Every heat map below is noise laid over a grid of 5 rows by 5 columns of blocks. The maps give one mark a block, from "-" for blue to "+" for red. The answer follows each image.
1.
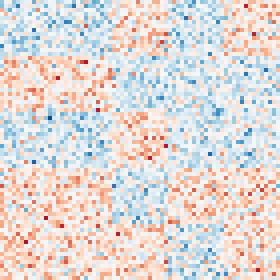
- - + - +
+ + - - -
- - + - -
+ + - + +
+ + + - +
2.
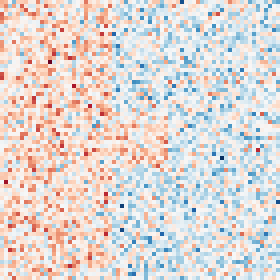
+ + - - -
+ + - - -
+ + + - -
+ + - - -
+ + - - -
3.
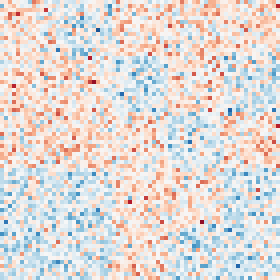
+ - + + +
+ + - + -
+ + + - +
- - + + -
- - + - -
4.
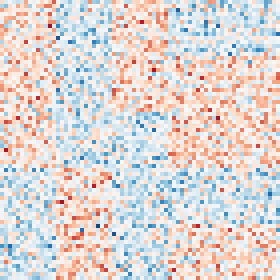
+ - + - -
+ - + + +
+ - - + +
- + - - -
- + - + +
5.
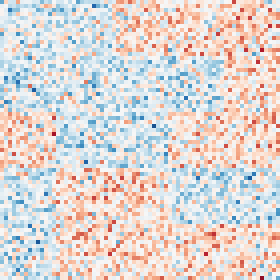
- - + + +
- - - - +
+ - - + +
- + + - -
- + + + +
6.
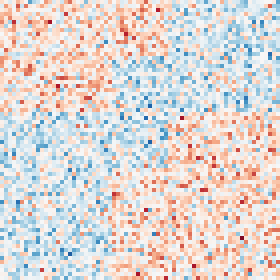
+ + + - -
+ + - - -
- - - + +
- - + + +
- - + + +
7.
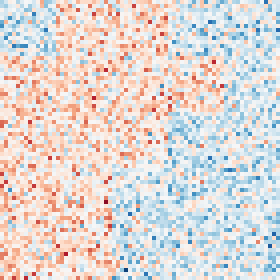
- + + - -
+ + + + -
+ + + - -
+ + - - -
+ + - - -
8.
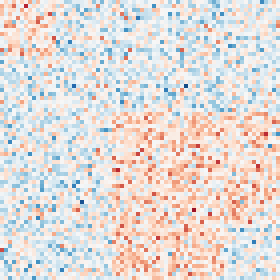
+ - - - -
- - - - -
- - + + +
- - + + +
- - + + -
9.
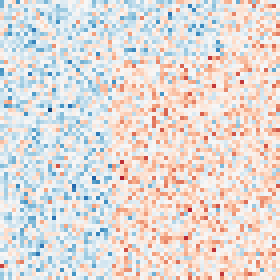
- - - - +
- - + + +
- - + + +
- - + + +
- - + + +
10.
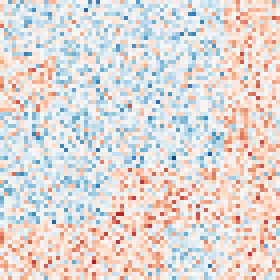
- - - - +
+ - - - +
- - - - +
- - + + +
+ + + - +
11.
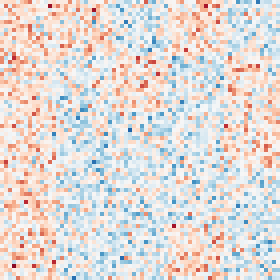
+ + - + -
+ - + - +
+ - - - +
+ - - - -
+ - - + -
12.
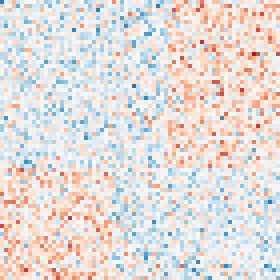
- - - + +
- - - + +
- - - + +
+ + - - -
+ + - - -
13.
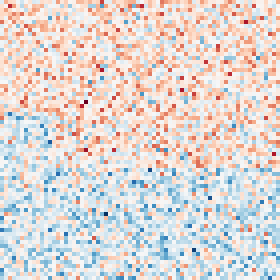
+ + + + +
+ + + + +
- + + + +
- - - - -
- - - - -
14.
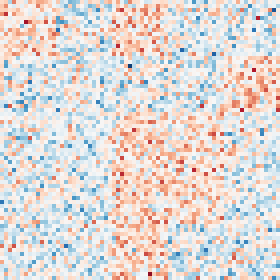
+ - + - -
- - - - +
- - + + -
- - + + -
- - + - -
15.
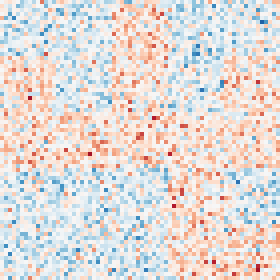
- - + - -
+ - + - +
+ + + + +
- - - + -
- - - + +
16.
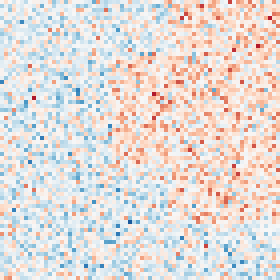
- - - + +
- - + + +
- - + + +
- - - + +
- - - - -
